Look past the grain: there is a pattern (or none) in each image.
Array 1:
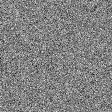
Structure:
only noise
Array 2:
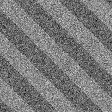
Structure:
diagonal stripes
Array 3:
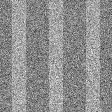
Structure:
vertical stripes
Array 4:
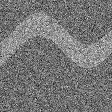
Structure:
a wavy band
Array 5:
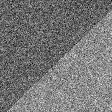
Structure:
a sharp edge
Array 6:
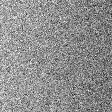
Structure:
a smooth slope
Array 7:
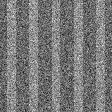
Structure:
vertical stripes
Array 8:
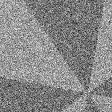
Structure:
spokes from one point
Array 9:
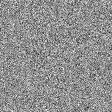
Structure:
only noise
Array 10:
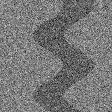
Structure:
a wavy band
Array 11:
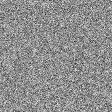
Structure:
only noise
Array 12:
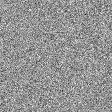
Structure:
only noise
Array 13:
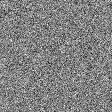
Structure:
only noise
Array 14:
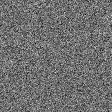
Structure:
only noise
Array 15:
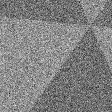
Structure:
spokes from one point
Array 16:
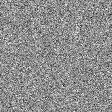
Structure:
only noise
